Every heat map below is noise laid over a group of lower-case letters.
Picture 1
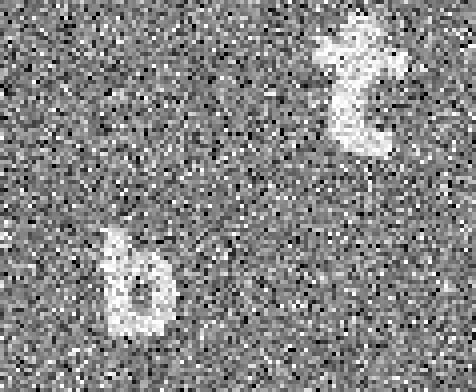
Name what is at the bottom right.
nothing
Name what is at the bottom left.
b
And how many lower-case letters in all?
2
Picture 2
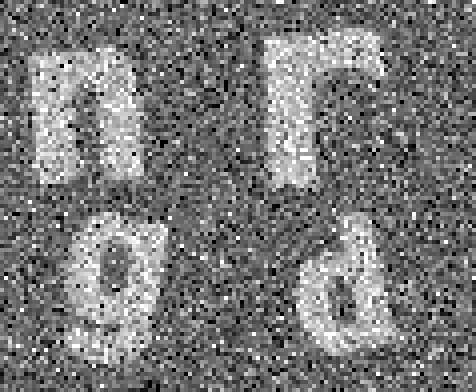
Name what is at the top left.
n
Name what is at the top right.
r
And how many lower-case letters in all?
4
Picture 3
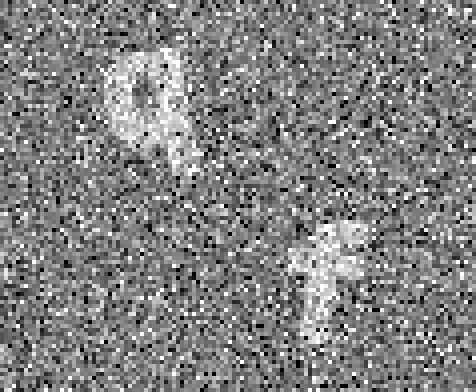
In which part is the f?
bottom right
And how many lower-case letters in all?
2
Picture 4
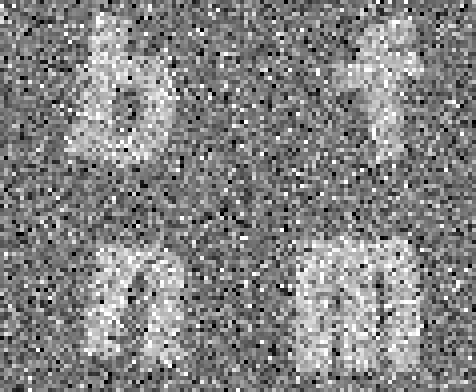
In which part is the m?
bottom right
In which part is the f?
top right
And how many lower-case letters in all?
4
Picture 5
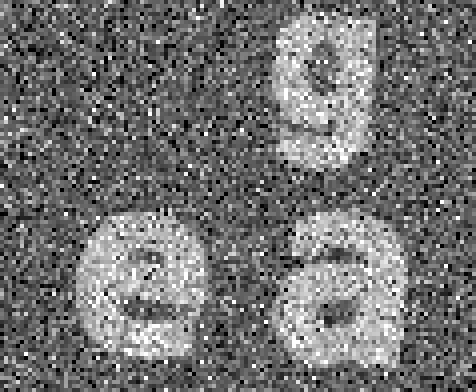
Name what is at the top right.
g
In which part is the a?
bottom right
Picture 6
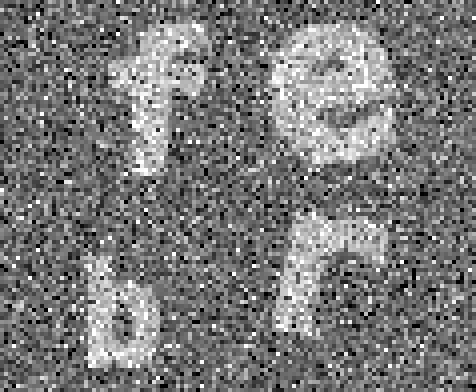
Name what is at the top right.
e
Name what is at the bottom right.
r
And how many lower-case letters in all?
4
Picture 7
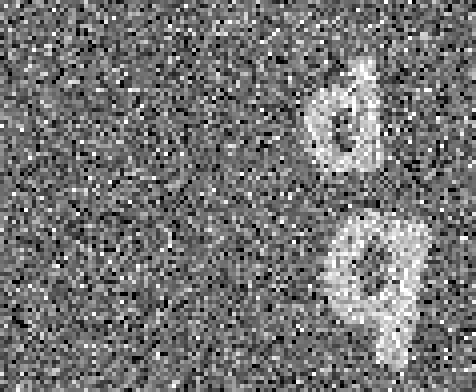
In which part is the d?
top right
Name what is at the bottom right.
q
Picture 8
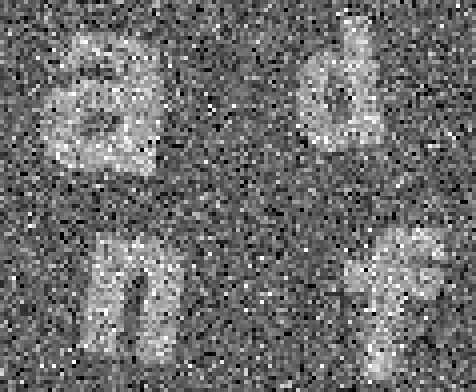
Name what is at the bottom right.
f
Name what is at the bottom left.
n
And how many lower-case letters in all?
4
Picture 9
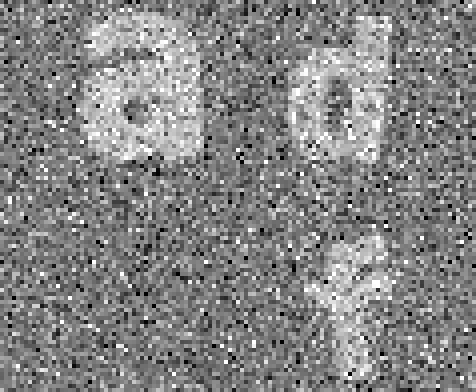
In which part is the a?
top left
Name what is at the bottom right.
f
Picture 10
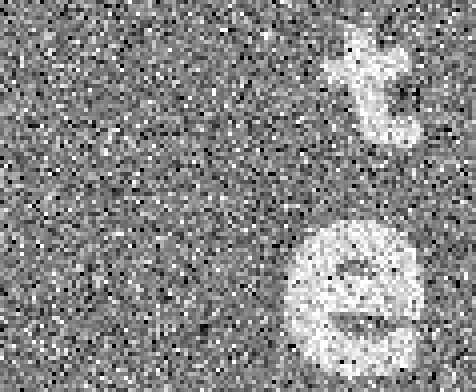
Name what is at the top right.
t
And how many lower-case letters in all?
2
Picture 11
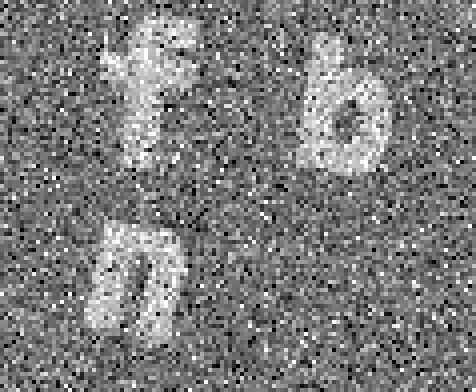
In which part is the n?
bottom left
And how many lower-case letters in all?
3
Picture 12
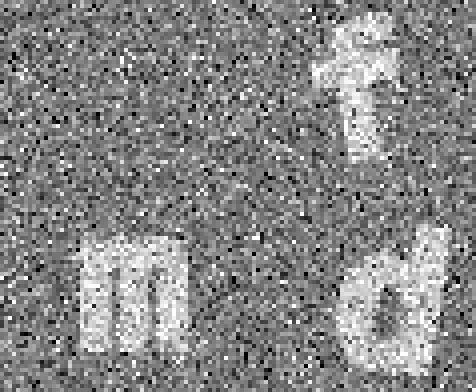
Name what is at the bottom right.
d
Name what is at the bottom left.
m
